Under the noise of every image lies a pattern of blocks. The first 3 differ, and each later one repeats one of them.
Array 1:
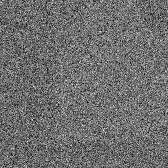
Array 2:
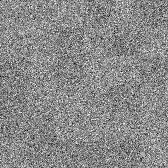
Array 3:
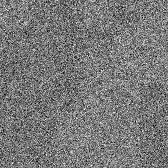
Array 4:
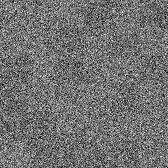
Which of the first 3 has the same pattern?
2
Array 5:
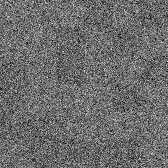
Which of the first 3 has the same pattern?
2
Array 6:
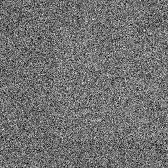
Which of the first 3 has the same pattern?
1
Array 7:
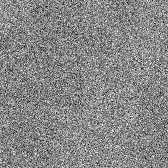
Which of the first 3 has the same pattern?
3
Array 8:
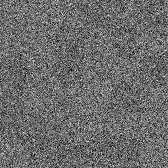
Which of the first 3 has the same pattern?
2
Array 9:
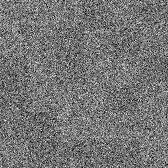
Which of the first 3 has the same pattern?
2
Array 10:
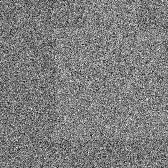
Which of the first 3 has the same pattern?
1
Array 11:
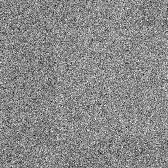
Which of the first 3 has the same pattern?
1
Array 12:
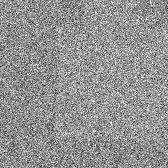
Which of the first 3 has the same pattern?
1
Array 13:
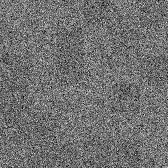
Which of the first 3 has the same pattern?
2
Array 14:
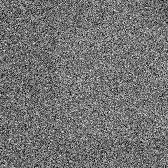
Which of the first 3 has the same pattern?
1
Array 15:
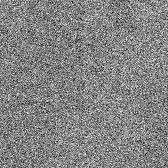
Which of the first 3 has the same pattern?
3
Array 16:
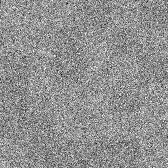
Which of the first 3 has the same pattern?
2
